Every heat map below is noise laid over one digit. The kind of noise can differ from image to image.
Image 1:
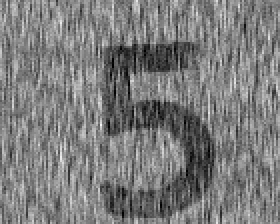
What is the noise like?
streaked along the columns
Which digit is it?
5
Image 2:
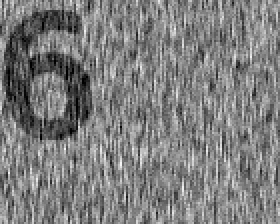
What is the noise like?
streaked along the columns
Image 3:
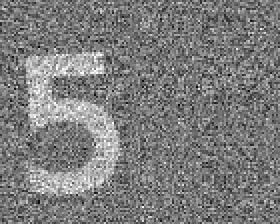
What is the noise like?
low rank plus noise
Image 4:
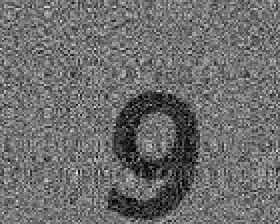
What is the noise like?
low rank plus noise
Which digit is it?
9
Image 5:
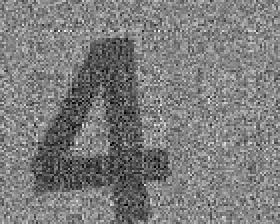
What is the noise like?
low rank plus noise
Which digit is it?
4
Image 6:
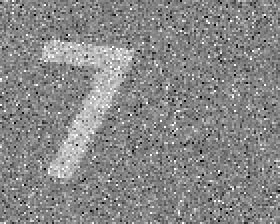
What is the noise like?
heavy tails
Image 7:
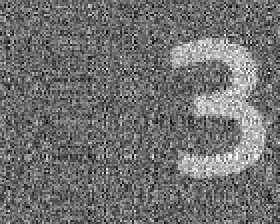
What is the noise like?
low rank plus noise
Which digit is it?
3
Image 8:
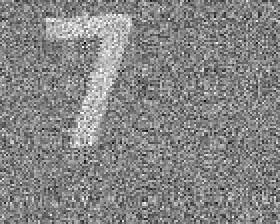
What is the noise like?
low rank plus noise
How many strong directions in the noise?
three or four
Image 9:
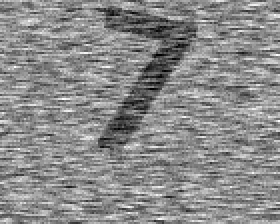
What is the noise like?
streaked along the rows
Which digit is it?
7
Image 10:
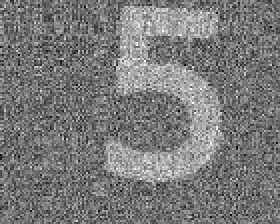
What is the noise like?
low rank plus noise
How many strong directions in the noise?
two
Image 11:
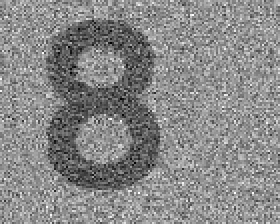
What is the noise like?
low rank plus noise
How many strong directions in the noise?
three or four
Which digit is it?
8
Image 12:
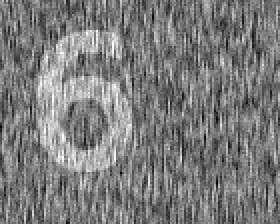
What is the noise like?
streaked along the columns
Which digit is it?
6
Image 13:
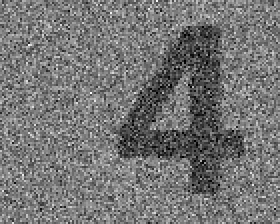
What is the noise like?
independent entries
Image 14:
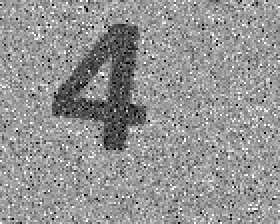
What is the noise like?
heavy tails
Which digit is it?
4
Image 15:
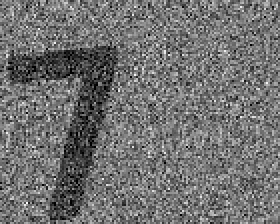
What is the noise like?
low rank plus noise
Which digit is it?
7
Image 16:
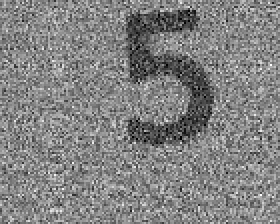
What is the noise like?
low rank plus noise
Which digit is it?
5
